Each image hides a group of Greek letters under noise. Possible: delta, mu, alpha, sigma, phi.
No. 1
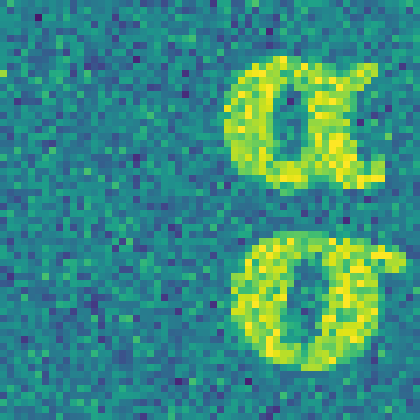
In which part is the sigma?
bottom right
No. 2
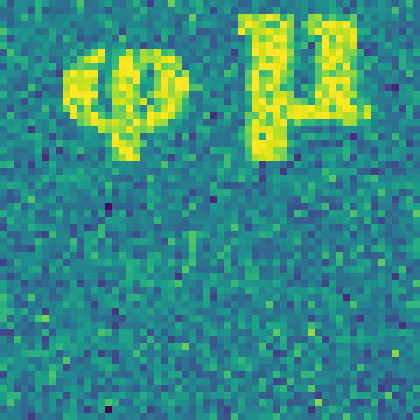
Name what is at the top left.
phi
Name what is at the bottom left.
nothing
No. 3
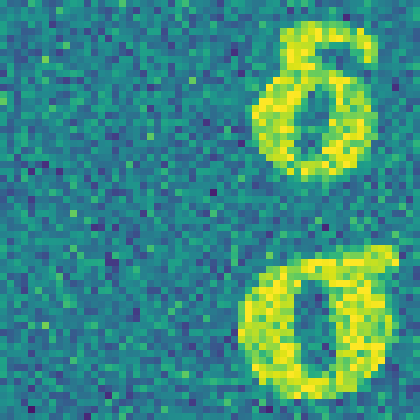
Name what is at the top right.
delta
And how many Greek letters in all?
2
